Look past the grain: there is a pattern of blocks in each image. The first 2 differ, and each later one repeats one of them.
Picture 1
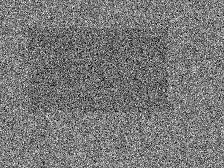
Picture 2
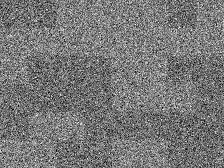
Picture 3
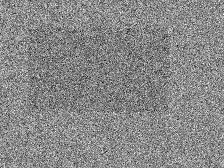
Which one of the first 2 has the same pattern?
1
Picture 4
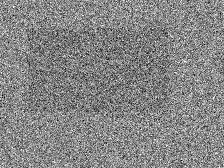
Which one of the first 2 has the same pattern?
1
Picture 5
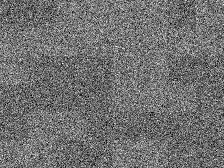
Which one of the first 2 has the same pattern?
2
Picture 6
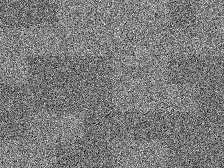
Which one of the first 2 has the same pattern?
2
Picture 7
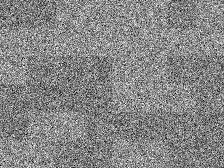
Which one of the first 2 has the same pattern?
2
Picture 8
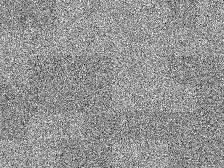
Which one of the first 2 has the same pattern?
2
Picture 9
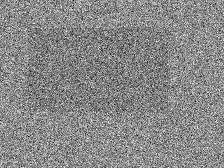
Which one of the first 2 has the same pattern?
1
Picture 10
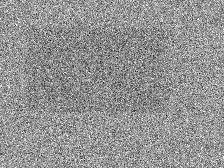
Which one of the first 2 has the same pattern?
1
